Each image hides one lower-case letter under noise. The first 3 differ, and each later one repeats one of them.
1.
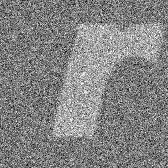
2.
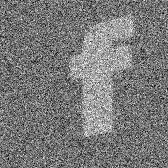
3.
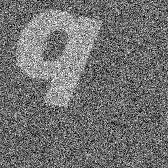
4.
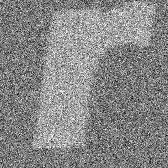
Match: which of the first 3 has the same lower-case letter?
1
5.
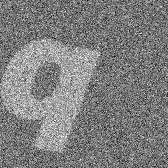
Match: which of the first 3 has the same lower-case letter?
3
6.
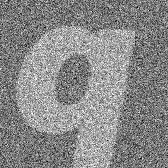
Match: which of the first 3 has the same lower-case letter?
3
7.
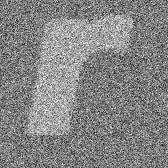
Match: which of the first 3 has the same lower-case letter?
1
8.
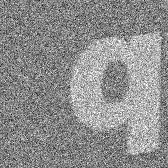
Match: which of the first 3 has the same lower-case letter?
3
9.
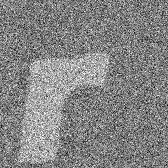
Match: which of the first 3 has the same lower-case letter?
1
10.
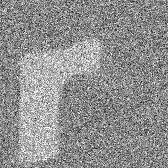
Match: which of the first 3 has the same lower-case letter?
1
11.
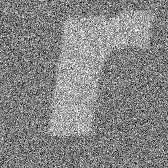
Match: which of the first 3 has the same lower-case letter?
1
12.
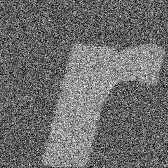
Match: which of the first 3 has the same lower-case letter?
1
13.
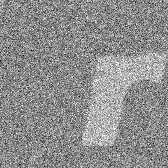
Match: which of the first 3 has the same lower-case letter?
1
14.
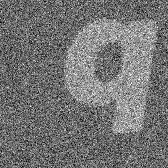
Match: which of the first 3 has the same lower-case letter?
3
